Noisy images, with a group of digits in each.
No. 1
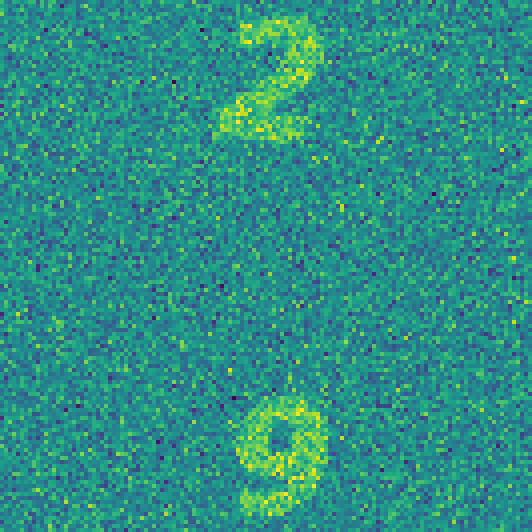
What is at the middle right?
nothing
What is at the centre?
nothing
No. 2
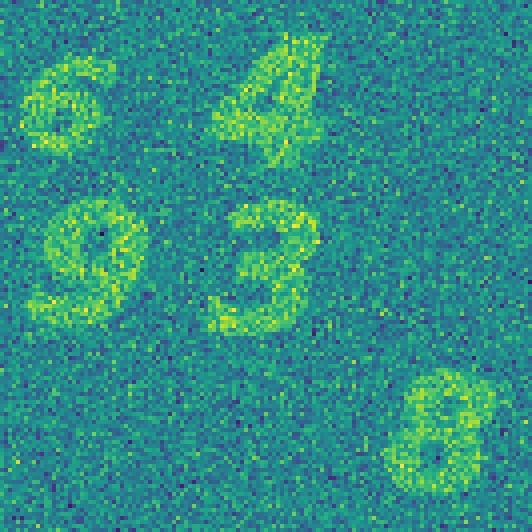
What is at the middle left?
9
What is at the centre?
3
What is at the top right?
nothing
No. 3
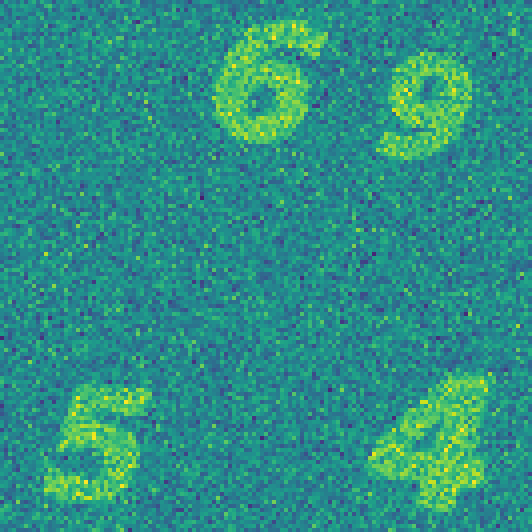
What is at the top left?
nothing
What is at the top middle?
6
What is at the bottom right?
4
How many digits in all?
4
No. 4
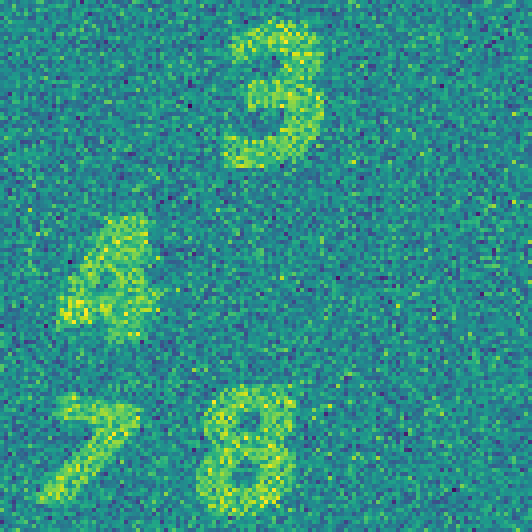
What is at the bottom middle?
8
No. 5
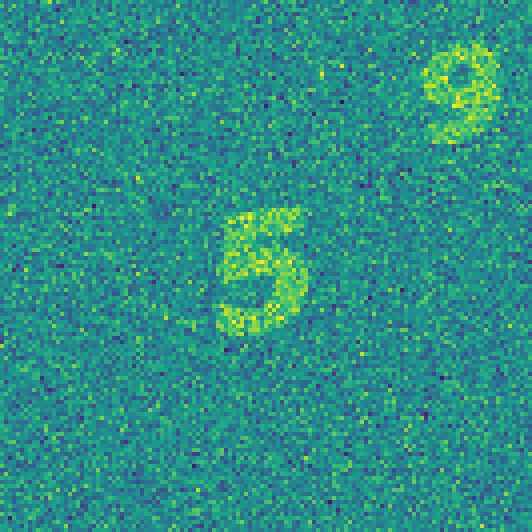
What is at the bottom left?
nothing
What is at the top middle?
nothing
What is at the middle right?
nothing
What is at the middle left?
nothing
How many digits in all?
2
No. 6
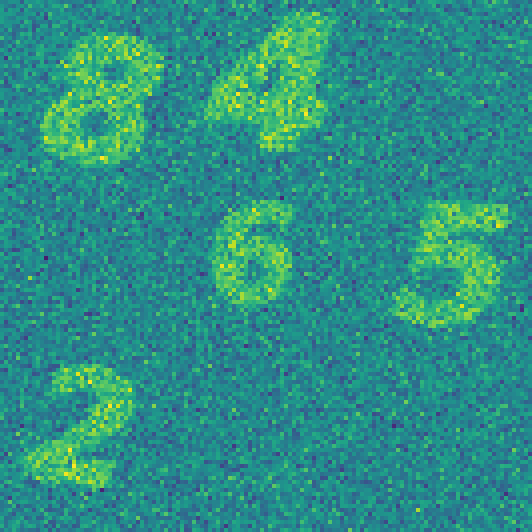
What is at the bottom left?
2
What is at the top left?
8
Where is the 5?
middle right
